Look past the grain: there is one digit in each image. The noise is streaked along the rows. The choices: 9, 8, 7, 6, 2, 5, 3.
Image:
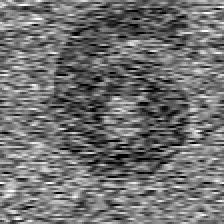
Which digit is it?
6
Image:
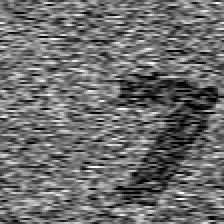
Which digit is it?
7
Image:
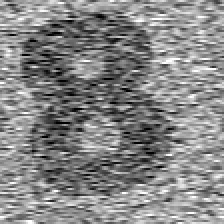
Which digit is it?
8
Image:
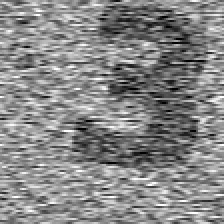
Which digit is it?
3
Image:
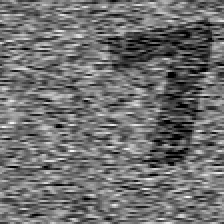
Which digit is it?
7
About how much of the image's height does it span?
two thirds
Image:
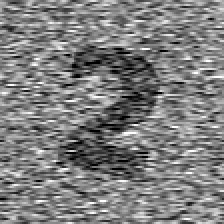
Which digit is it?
2
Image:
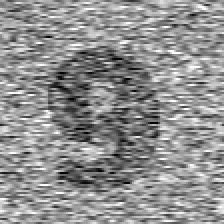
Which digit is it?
9
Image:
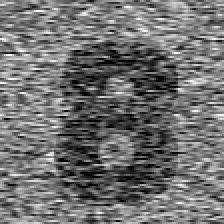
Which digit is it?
8
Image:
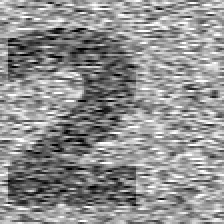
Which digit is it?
2
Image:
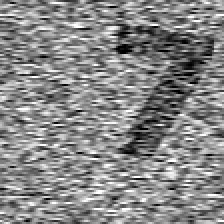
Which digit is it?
7
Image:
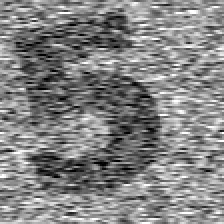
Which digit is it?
5
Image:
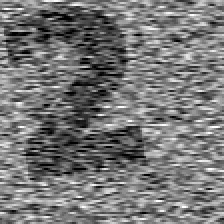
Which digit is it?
2
